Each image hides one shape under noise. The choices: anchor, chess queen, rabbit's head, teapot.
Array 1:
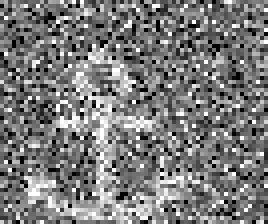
anchor
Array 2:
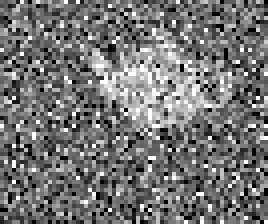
teapot
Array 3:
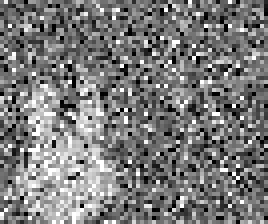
rabbit's head
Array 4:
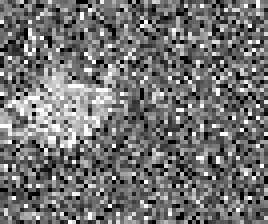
teapot
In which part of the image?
middle left
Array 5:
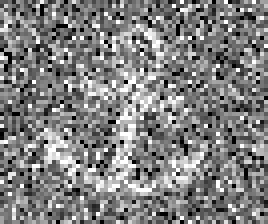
anchor
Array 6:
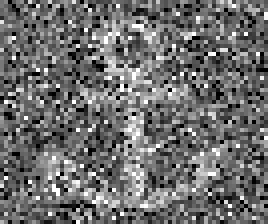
anchor
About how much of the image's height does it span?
nearly all
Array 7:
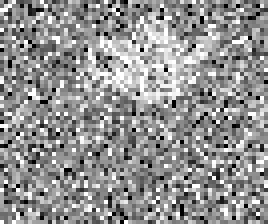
teapot
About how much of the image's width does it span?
half
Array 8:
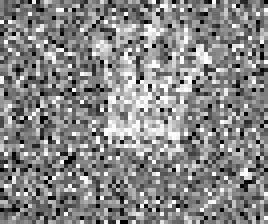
chess queen
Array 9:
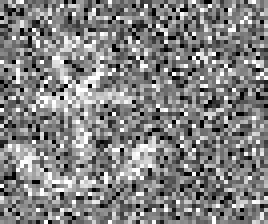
anchor
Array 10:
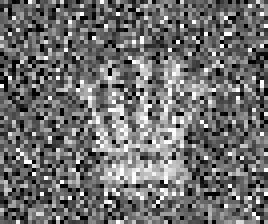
chess queen
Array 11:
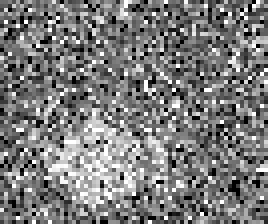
teapot
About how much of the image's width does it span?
half
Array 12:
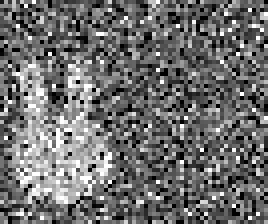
rabbit's head
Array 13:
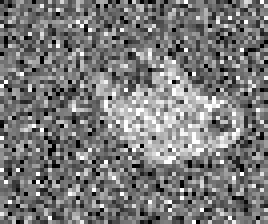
teapot
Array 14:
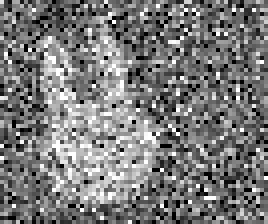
rabbit's head
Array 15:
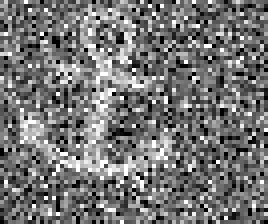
anchor
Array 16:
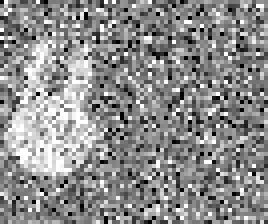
rabbit's head
